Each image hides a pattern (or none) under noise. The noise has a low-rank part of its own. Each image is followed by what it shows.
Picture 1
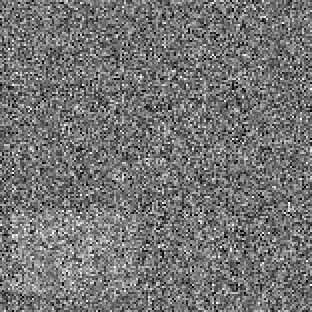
one block
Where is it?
bottom left
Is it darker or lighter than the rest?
lighter
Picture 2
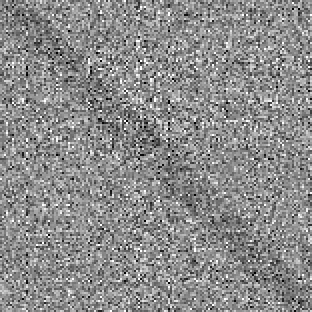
a diagonal band
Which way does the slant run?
top left to bottom right
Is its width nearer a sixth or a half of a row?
a sixth
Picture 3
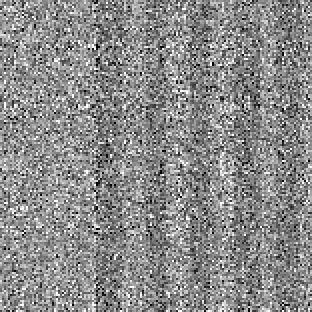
bands of columns
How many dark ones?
5
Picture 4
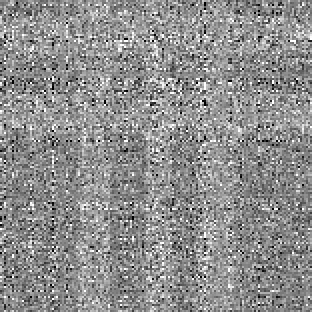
bands of rows crossing bands of columns
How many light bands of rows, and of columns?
2 and 3
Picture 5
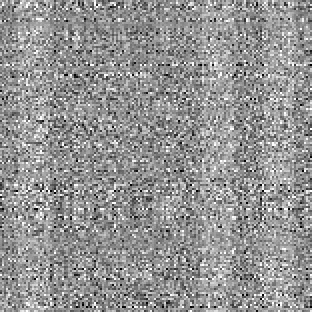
bands of columns
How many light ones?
3
